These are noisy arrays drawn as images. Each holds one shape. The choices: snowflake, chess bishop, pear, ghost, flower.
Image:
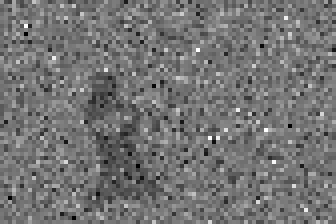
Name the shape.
chess bishop
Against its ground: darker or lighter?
darker
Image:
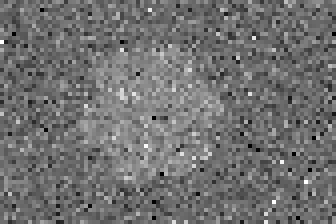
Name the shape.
flower
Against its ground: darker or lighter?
lighter
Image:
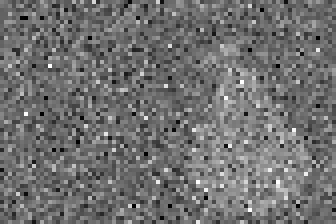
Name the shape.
pear
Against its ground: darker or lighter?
lighter
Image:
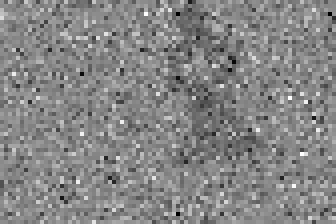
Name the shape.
chess bishop
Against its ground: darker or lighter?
darker
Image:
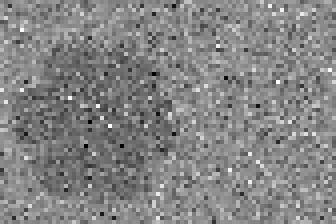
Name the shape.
flower
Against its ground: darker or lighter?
darker
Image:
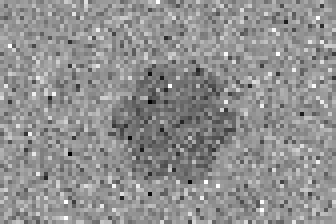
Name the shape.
flower
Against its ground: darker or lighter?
darker
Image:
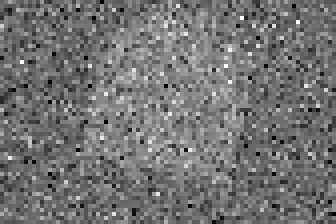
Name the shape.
ghost
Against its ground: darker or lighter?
lighter
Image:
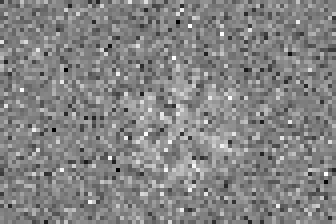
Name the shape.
snowflake
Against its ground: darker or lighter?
lighter
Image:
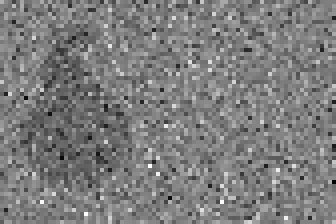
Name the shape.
pear
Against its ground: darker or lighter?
darker
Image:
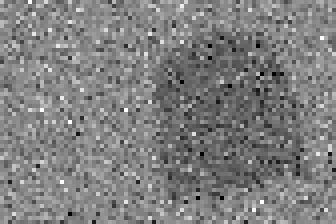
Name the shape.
ghost
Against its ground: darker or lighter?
darker
